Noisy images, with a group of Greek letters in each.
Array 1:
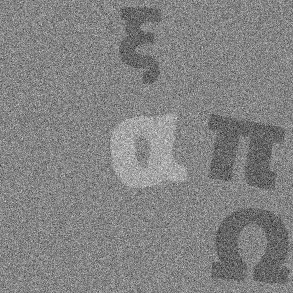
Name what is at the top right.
nothing
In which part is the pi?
middle right
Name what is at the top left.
nothing
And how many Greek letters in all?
4
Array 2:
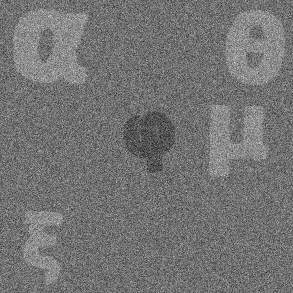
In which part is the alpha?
top left
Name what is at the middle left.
nothing
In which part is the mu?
middle right
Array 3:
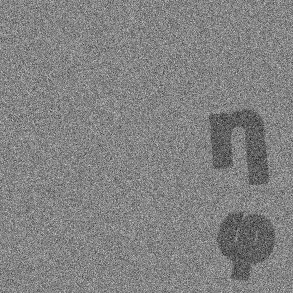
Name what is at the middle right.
eta
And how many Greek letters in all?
2
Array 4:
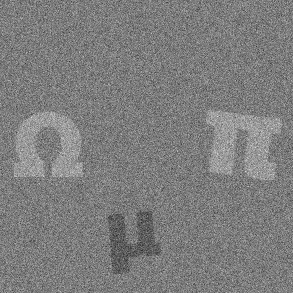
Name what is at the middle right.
pi
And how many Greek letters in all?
3
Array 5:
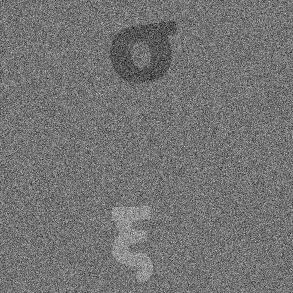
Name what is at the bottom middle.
xi
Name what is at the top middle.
sigma
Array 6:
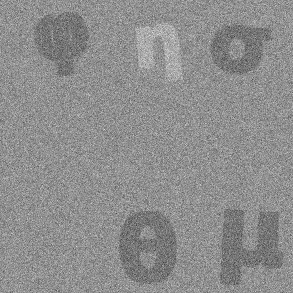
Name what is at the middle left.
nothing
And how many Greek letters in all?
5
